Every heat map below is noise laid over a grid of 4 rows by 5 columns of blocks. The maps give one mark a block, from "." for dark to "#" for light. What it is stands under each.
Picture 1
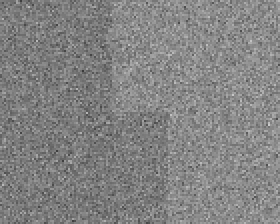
. . # # #
. . # # #
. . . # #
. . . # #
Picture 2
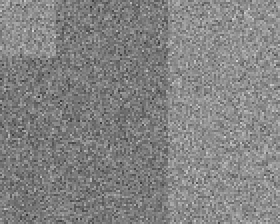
# . . # #
. . . # #
. . . # #
. . . # #
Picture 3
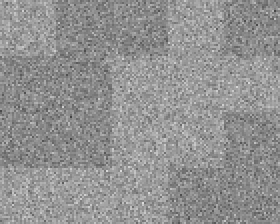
# . . # .
. . # # #
. . # # .
# # # . .
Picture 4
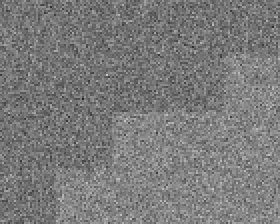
. . . . .
. . . . #
. . # # #
. # # # #
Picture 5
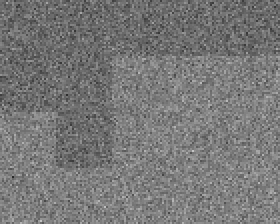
. . . . .
. . # # #
# . # # #
# # # # #
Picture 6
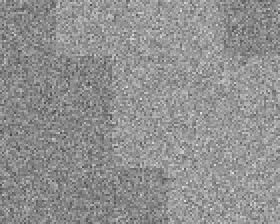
. # # # .
. . # # #
. . # # #
. . . # #
